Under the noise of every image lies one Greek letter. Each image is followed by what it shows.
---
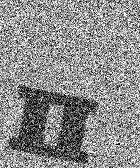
pi
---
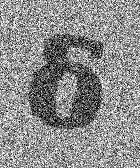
delta
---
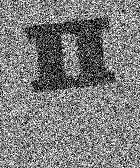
pi
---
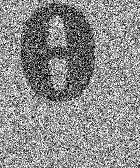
theta
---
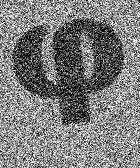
phi
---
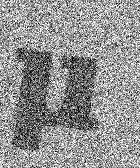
mu
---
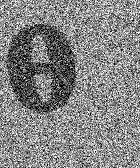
theta
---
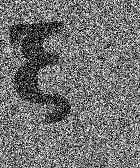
xi
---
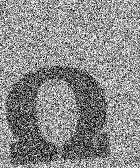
omega
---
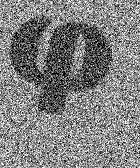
phi
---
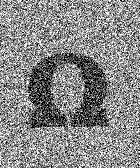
omega
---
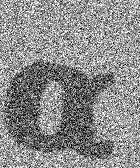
alpha
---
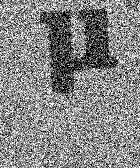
mu
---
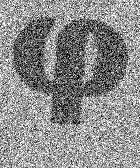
phi
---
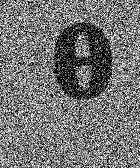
theta
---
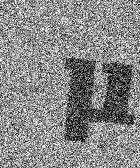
mu
